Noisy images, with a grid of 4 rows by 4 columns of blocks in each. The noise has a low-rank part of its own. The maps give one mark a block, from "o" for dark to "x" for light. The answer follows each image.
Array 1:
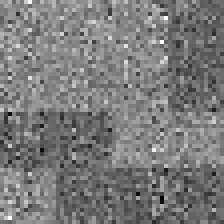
xxxo
xxxo
ooxx
xooo
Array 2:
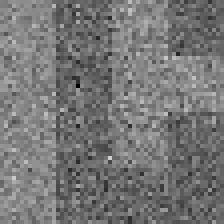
xoxo
xoxx
xoxo
xooo
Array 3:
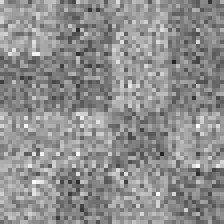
xoxo
ooxo
xxox
xoxo
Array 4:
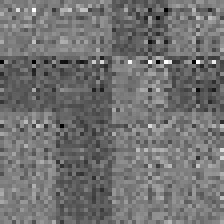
xxox
ooxo
xoxx
xoxx
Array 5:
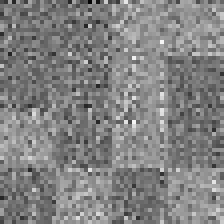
ooxx
ooxo
xoxo
oxox
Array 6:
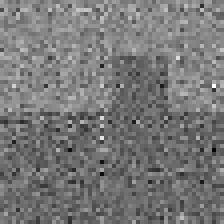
xxxx
xxox
oooo
oooo
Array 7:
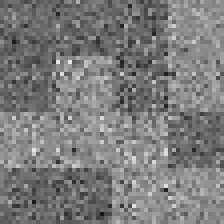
ooox
oxox
xxxo
ooxx
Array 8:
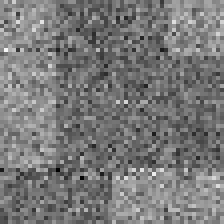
xoox
xooo
xooo
ooxx
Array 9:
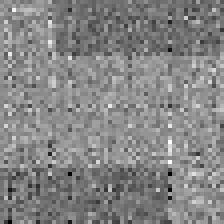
xooo
xxxx
xxxx
ooox
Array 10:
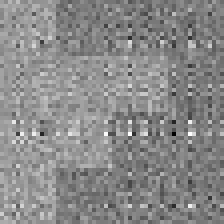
xooo
xxxo
xxoo
xooo
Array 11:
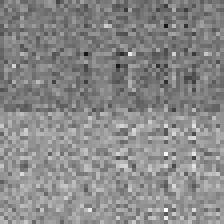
oooo
oooo
xxxx
xxxx
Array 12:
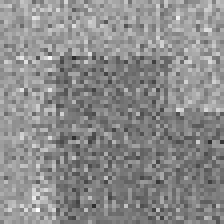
xxxx
xoox
xooo
xooo
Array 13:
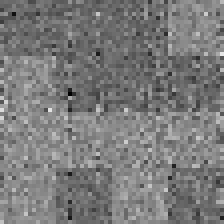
ooox
xooo
xxxx
xoxo
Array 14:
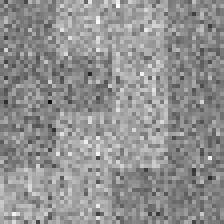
oxxo
ooxo
oxxo
xxoo
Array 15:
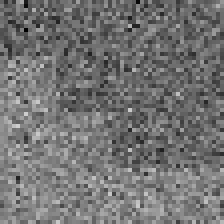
oooo
xooo
xxoo
xxxx
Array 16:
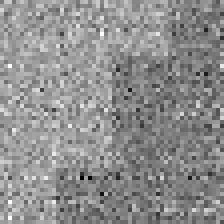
xxxo
xxoo
xxoo
xooo
